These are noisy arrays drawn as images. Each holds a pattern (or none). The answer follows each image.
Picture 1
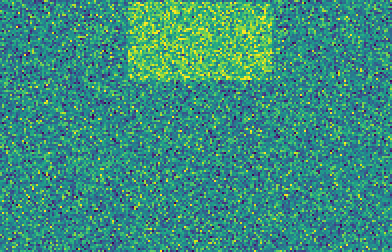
one block
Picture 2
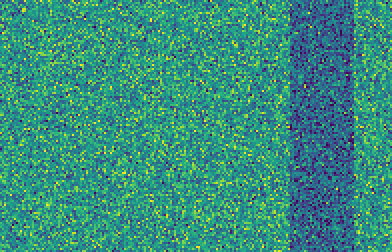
one band of columns
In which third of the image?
right
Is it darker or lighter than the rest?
darker
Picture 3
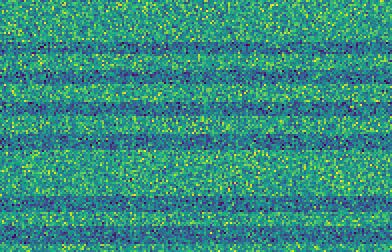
bands of rows
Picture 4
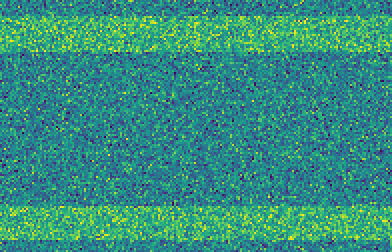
bands of rows
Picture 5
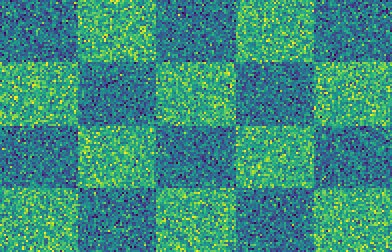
a checkerboard
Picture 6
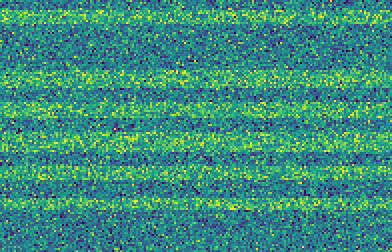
bands of rows
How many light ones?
6
